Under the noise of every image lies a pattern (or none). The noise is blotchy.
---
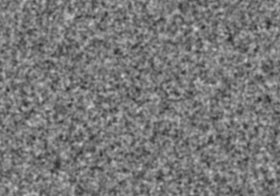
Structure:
only noise
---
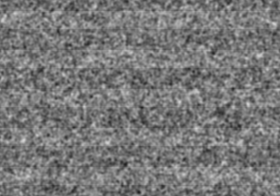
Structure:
horizontal stripes
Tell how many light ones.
5
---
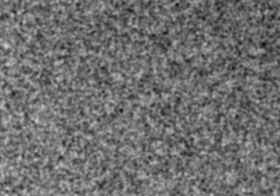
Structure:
a smooth slope
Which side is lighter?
bottom left
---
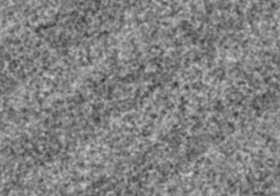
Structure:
diagonal stripes
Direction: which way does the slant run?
bottom left to top right
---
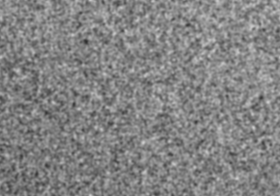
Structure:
a smooth slope
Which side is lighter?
top right
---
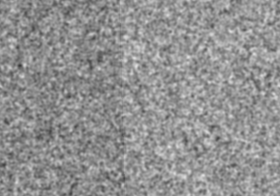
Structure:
a sharp edge
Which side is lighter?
right
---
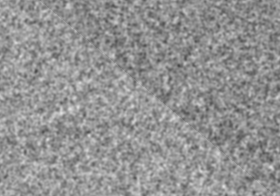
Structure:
a sharp edge
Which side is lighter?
bottom left
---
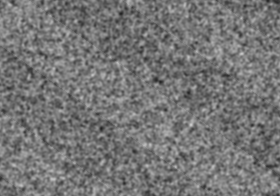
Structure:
diagonal stripes
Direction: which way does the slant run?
top left to bottom right
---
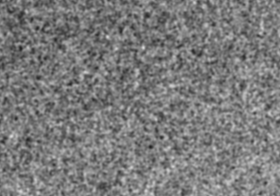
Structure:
a smooth slope
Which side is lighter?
bottom right
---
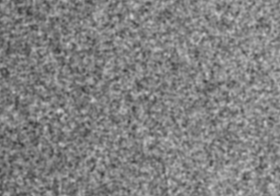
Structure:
a smooth slope
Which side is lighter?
right
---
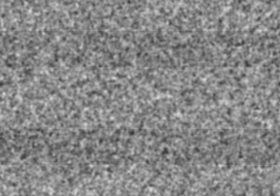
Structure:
horizontal stripes
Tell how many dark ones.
2
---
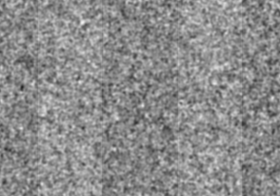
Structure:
vertical stripes
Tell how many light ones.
2
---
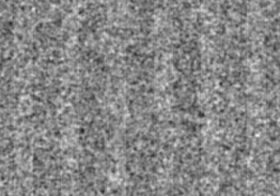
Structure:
vertical stripes
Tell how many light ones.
6
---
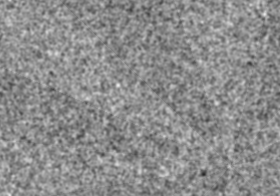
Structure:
spokes from one point
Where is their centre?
bottom right
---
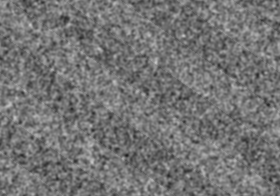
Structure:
diagonal stripes
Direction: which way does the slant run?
top left to bottom right
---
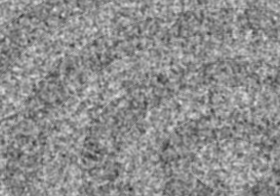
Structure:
rings round one point
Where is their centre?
bottom right
